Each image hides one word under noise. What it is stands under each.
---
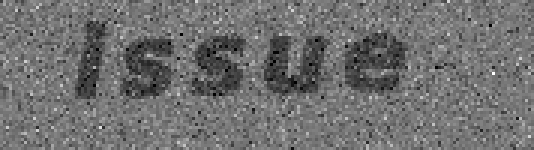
issue
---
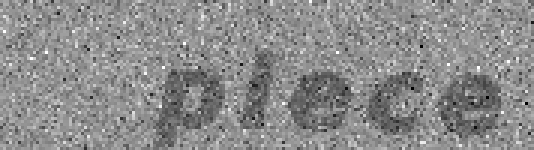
piece
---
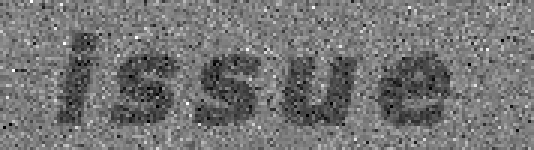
issue
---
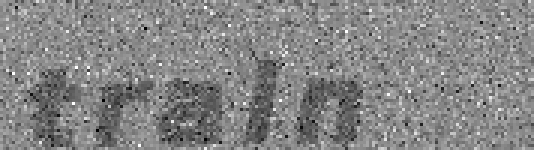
train
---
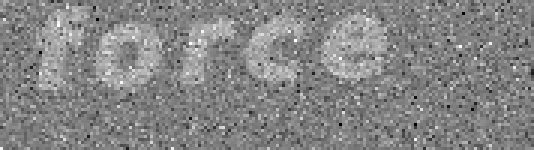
force
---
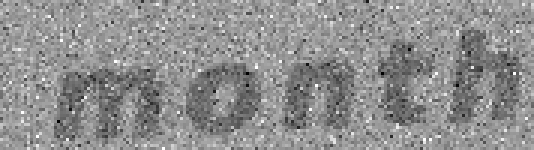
month
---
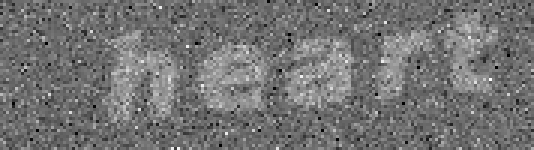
heart
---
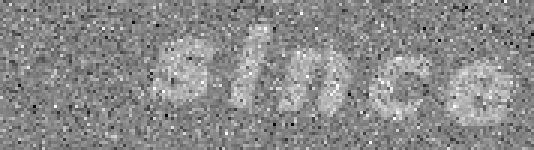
since
